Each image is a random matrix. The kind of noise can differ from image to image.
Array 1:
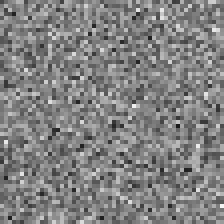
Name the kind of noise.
independent entries
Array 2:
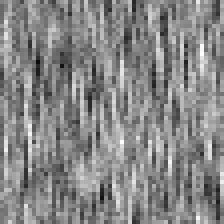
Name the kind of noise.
streaked along the columns
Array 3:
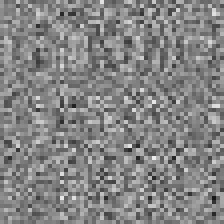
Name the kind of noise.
low rank plus noise
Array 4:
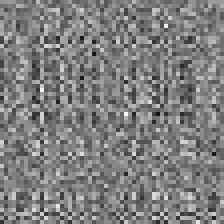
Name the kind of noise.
low rank plus noise
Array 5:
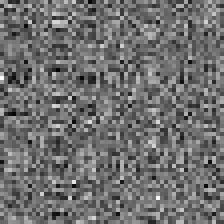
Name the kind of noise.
low rank plus noise
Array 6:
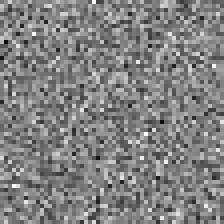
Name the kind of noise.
independent entries
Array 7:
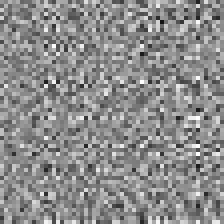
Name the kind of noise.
low rank plus noise
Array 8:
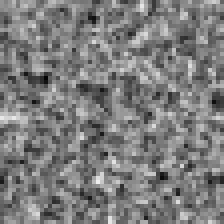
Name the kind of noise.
blotchy
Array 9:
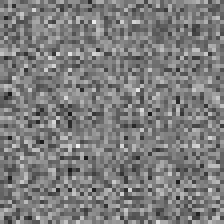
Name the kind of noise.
low rank plus noise
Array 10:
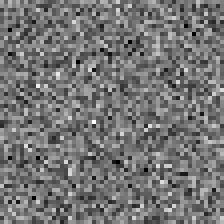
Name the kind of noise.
independent entries
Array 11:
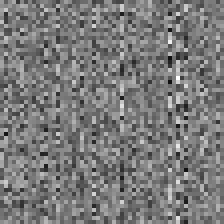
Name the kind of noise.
columns of uneven size
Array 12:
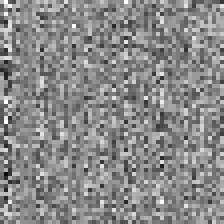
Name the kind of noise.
columns of uneven size
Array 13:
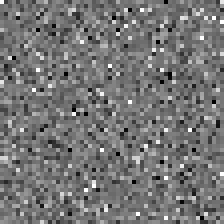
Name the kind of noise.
heavy tails
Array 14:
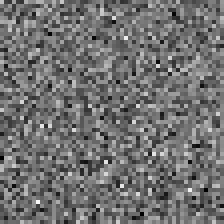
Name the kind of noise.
independent entries
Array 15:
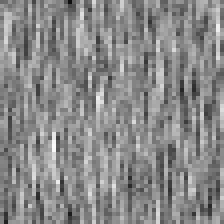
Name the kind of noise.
streaked along the columns
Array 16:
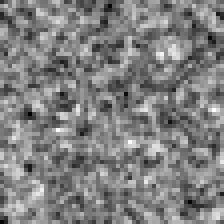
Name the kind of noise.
blotchy
